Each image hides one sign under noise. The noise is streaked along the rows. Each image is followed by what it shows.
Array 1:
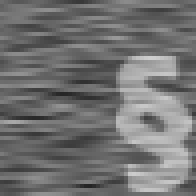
section sign
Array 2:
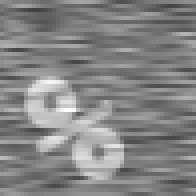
percent sign
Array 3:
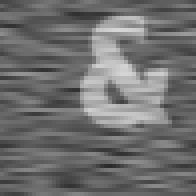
ampersand
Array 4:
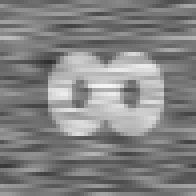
infinity sign
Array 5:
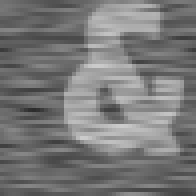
ampersand
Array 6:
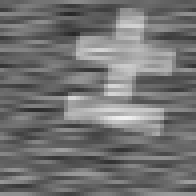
plus-minus sign
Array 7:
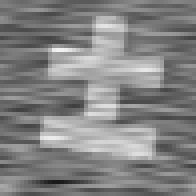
plus-minus sign
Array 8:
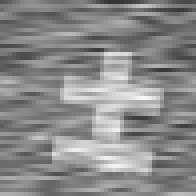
plus-minus sign
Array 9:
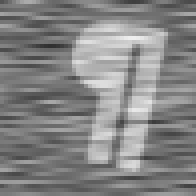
pilcrow
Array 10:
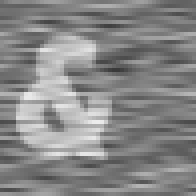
ampersand
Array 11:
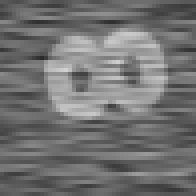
infinity sign
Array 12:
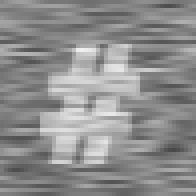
hash sign
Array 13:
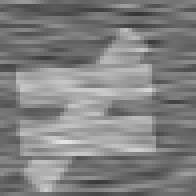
not-equal sign
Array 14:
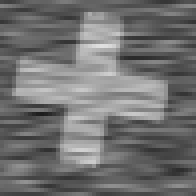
plus sign
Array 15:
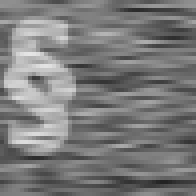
section sign
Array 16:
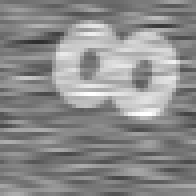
infinity sign
